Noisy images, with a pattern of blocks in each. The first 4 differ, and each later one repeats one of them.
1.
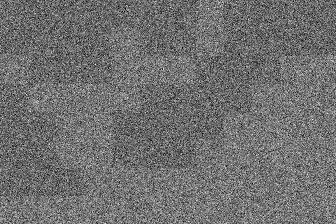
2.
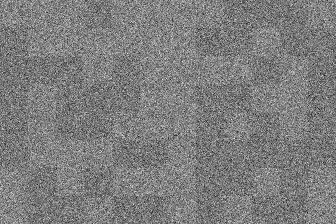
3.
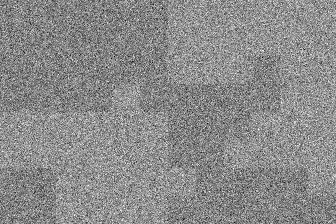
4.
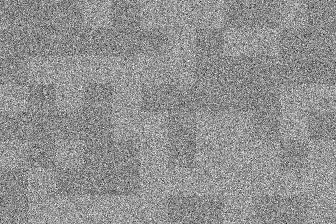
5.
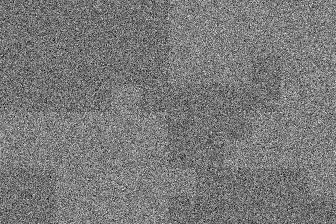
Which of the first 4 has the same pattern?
3
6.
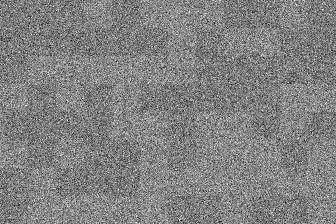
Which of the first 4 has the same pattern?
4
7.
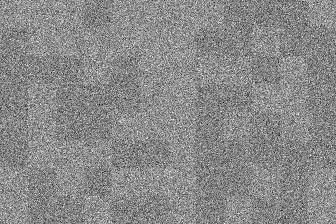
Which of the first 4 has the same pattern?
2
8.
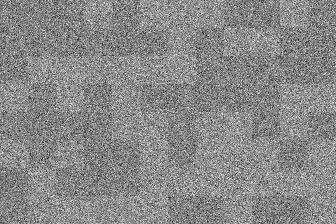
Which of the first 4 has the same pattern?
4
